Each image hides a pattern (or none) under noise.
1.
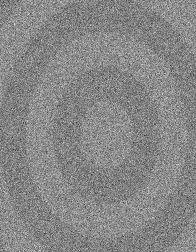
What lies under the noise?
rings round one point
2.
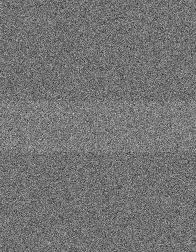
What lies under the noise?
one horizontal stripe
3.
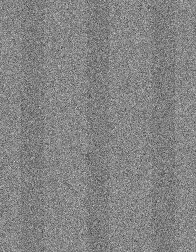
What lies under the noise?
vertical stripes
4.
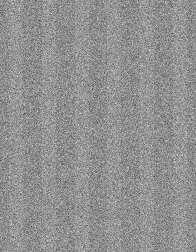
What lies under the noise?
vertical stripes
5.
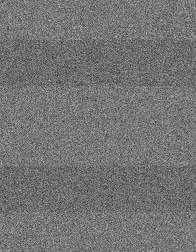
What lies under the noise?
horizontal stripes
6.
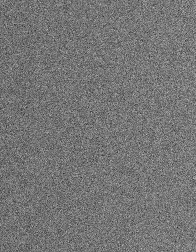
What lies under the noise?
a smooth slope
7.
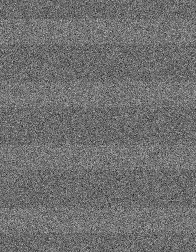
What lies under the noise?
horizontal stripes
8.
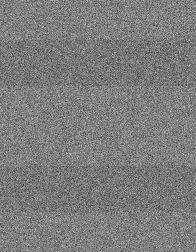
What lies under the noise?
horizontal stripes
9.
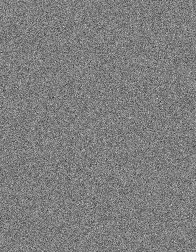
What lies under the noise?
only noise
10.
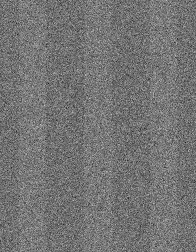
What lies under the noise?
vertical stripes
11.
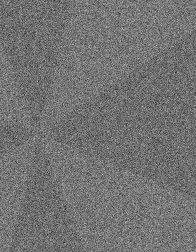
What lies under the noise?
spokes from one point
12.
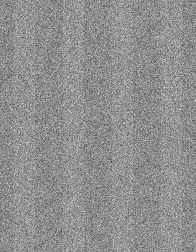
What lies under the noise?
vertical stripes
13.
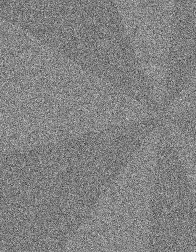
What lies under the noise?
spokes from one point
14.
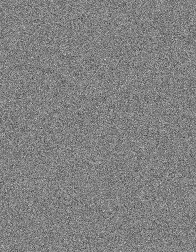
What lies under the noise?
only noise
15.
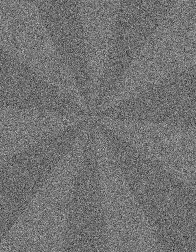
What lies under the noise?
spokes from one point
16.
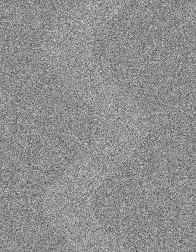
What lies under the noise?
a wavy band
